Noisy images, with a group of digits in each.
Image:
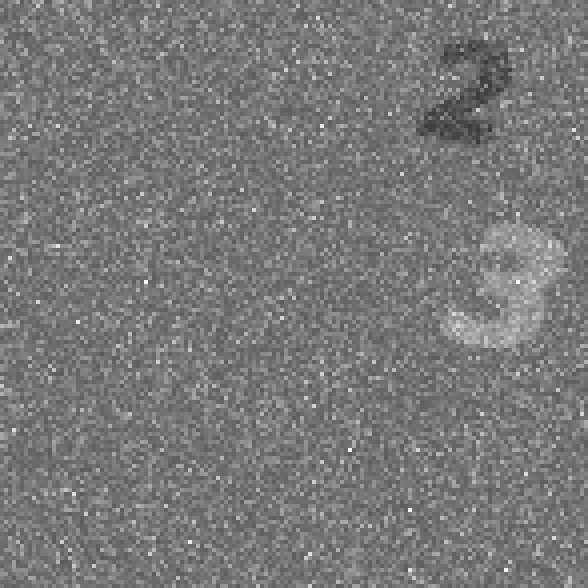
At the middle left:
nothing
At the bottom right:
nothing
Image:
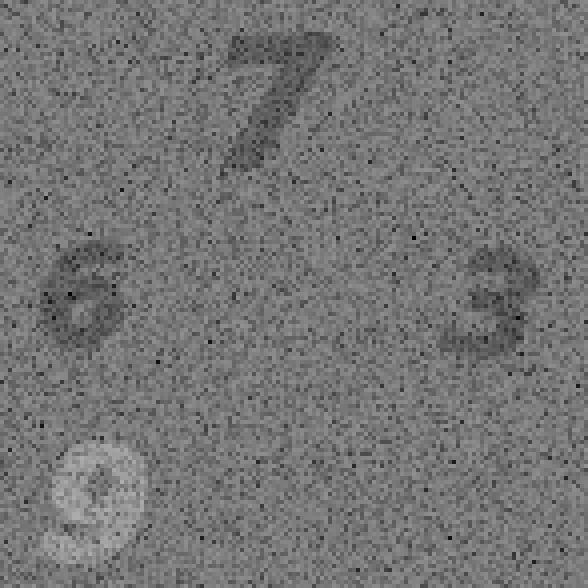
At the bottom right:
nothing
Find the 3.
middle right
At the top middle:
7
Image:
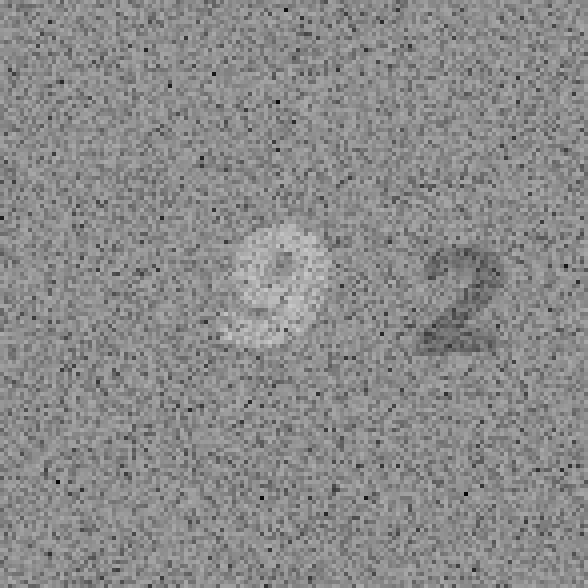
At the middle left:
nothing
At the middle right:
2
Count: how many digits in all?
2
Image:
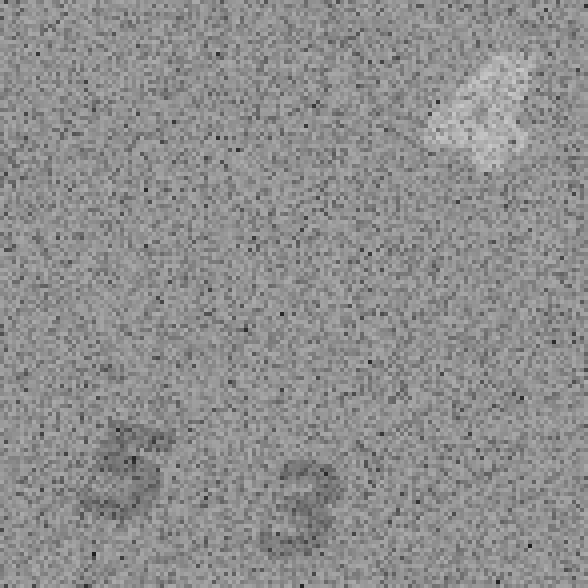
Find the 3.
bottom middle
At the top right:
4
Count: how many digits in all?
3
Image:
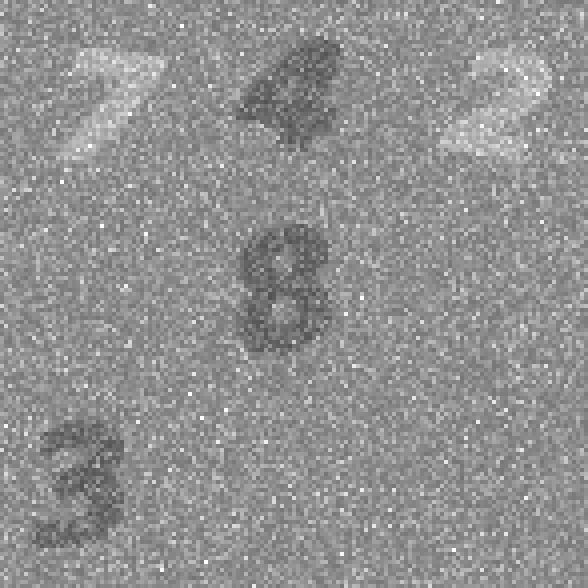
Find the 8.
centre
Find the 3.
bottom left
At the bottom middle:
nothing
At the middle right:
nothing
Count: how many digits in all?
5
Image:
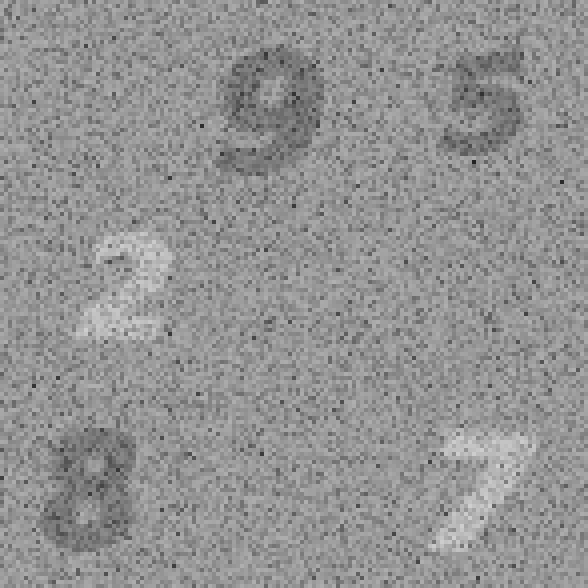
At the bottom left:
8
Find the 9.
top middle
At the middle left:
2
